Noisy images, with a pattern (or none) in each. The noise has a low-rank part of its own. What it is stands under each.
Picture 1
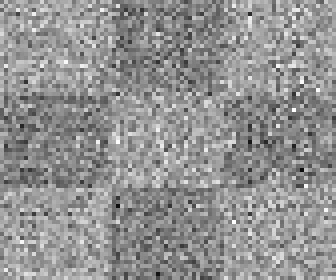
a checkerboard
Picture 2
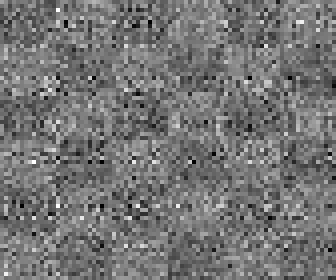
a checkerboard
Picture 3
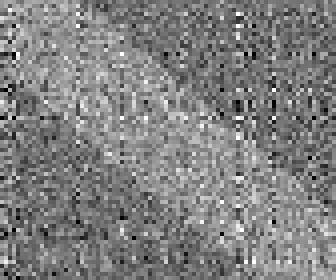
a diagonal band
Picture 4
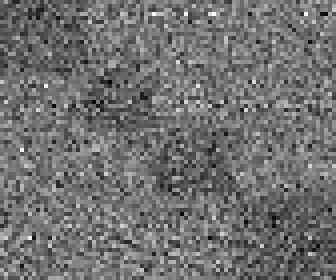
blocks along the diagonal
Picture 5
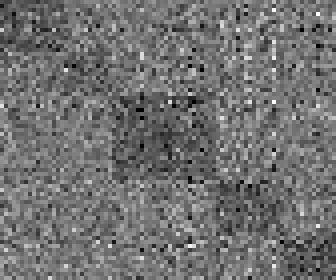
blocks along the diagonal
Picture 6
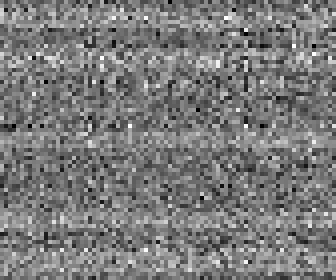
bands of rows
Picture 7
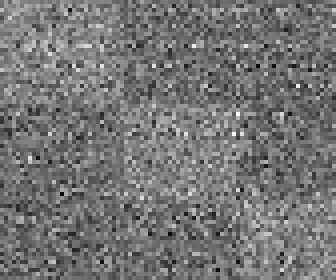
blocks along the diagonal
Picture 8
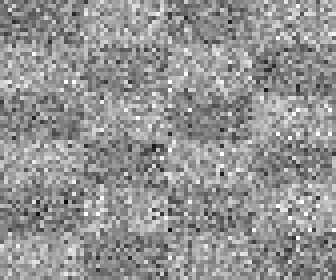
a checkerboard
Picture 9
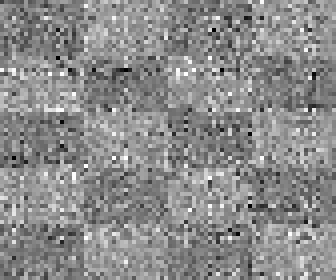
a checkerboard
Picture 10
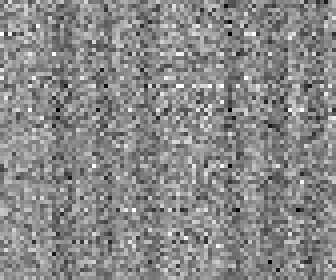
bands of columns
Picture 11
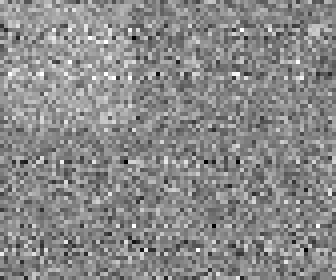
one block
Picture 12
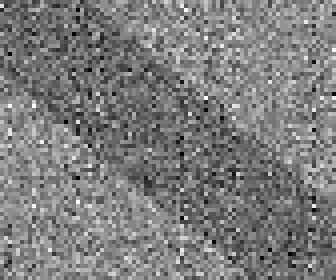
a diagonal band
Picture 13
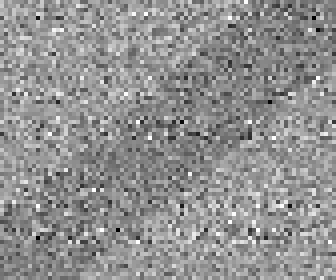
a diagonal band
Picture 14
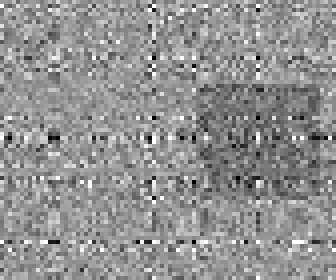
one block
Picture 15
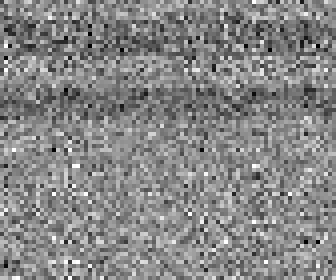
bands of rows
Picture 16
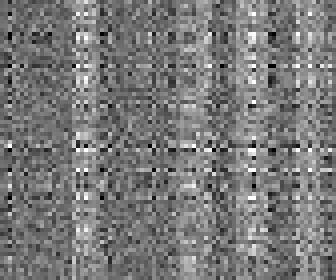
bands of columns
